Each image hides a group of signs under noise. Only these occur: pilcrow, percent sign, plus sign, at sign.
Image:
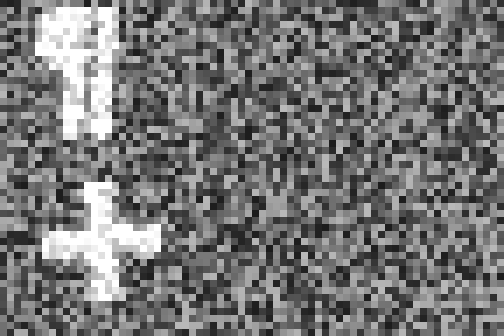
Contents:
top left: pilcrow; bottom left: plus sign
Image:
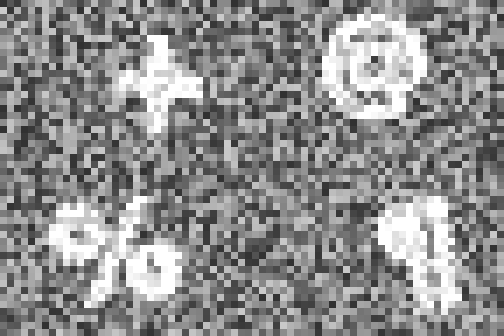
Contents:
top left: plus sign; top right: at sign; bottom left: percent sign; bottom right: pilcrow
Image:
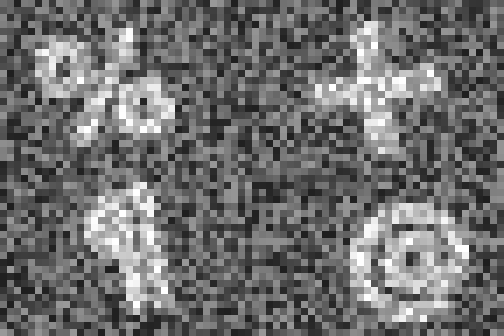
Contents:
top left: percent sign; top right: plus sign; bottom left: pilcrow; bottom right: at sign
